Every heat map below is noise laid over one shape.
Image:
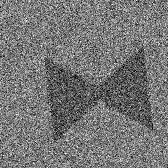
bow tie
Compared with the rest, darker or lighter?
darker
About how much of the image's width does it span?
two thirds
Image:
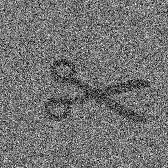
pair of scissors
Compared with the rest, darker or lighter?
darker
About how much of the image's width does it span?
two thirds
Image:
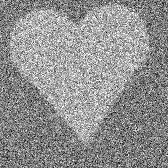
heart
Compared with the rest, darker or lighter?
lighter
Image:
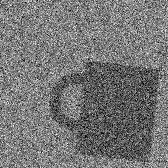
cup
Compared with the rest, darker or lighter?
darker
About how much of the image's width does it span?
two thirds
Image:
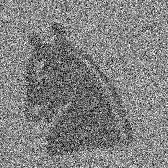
chess knight
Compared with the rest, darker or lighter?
darker
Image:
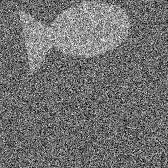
fish
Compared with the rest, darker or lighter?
lighter
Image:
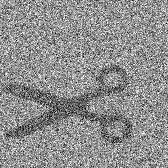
pair of scissors
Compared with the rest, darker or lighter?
darker
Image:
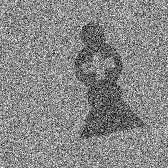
chess bishop
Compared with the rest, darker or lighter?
darker
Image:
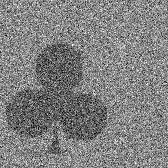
club
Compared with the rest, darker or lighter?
darker
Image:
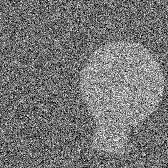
light bulb
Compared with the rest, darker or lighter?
lighter
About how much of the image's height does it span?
two thirds
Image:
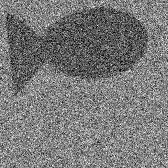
fish
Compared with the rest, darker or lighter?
darker
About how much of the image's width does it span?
nearly all
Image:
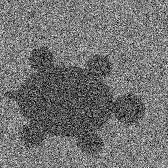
turtle
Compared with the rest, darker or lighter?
darker
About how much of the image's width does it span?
nearly all
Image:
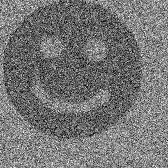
smiling face
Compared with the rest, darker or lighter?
darker
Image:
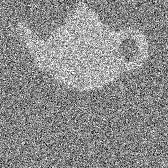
teapot
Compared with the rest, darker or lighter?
lighter
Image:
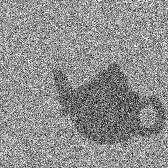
teapot
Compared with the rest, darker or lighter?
darker
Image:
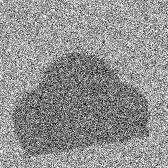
cloud
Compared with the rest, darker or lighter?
darker
